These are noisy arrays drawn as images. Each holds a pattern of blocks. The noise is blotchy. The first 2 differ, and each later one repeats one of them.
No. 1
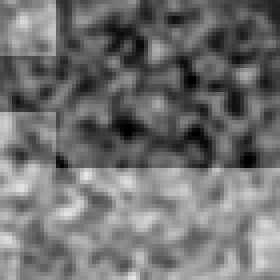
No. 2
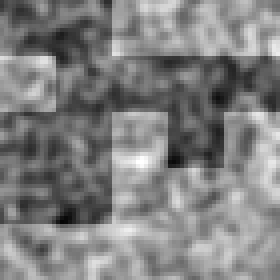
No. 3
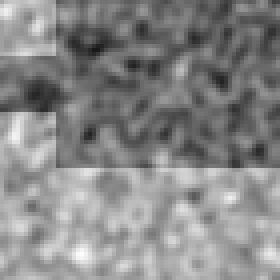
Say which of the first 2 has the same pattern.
1
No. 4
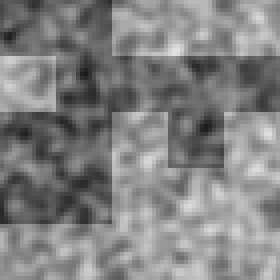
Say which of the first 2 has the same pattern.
2
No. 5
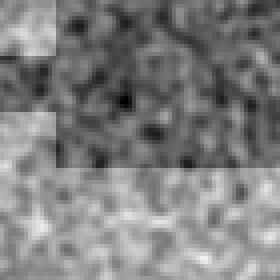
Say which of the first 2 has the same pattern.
1
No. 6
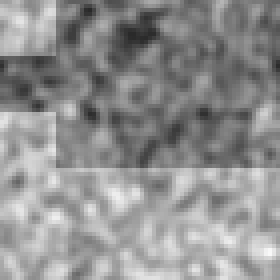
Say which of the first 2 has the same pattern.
1
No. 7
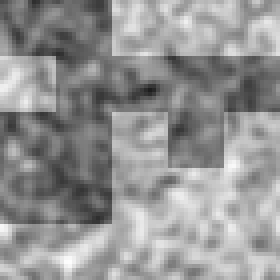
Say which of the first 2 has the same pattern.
2
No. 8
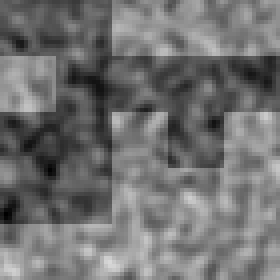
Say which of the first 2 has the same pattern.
2
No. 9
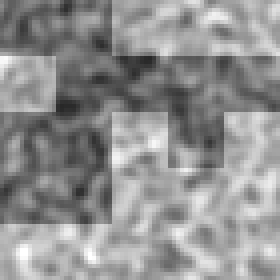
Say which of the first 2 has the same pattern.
2
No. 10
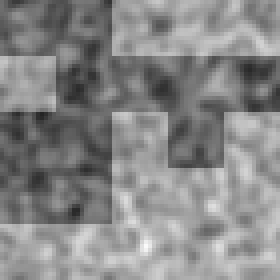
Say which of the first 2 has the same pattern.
2
